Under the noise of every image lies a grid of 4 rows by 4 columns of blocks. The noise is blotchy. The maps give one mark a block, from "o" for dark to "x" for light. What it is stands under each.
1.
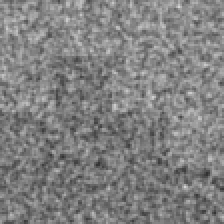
x x x x
x o x x
o o o x
o o o o
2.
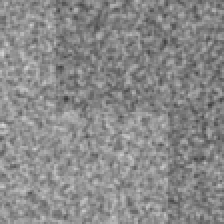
x o o o
x o o o
x x x o
x x x o
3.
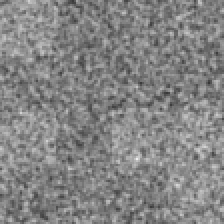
x o o o
o o o o
x o x x
o o o x
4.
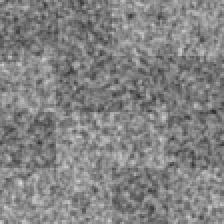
o o x x
x o o o
o x x o
x x o x
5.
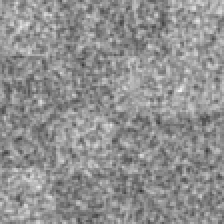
x o o x
o o x x
o x o o
x o o o
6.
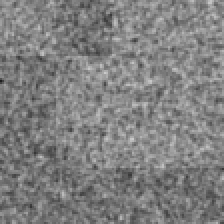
x o x x
o x x x
o x x x
o o o o
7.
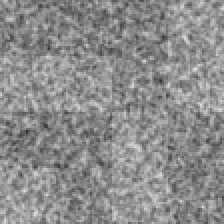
o o o x
x x o x
o o x o
x o x o
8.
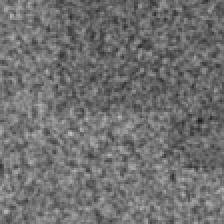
x o o o
x o o o
x x x o
x x x x
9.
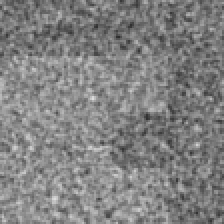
o o o o
x x x o
x x o o
x x x o
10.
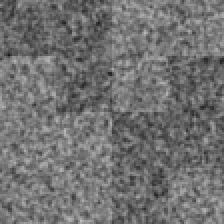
o o x x
x o x o
x x o o
x x o x
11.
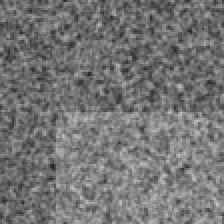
o o o o
o o o o
o x x x
o x x x
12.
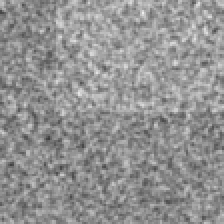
o x x x
o x x x
o o o o
o o o o
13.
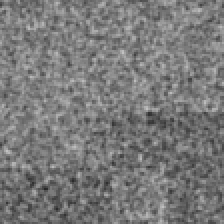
x x x x
x x x x
x x o o
o o x o
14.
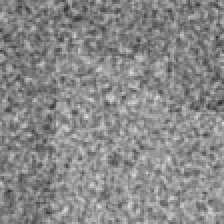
o o o o
o x x o
o x x x
o x x x
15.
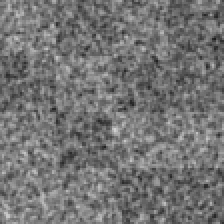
x o x o
o x o o
x o x x
x x o o
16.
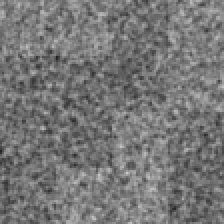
x x o x
o o o x
o o x o
o x x o
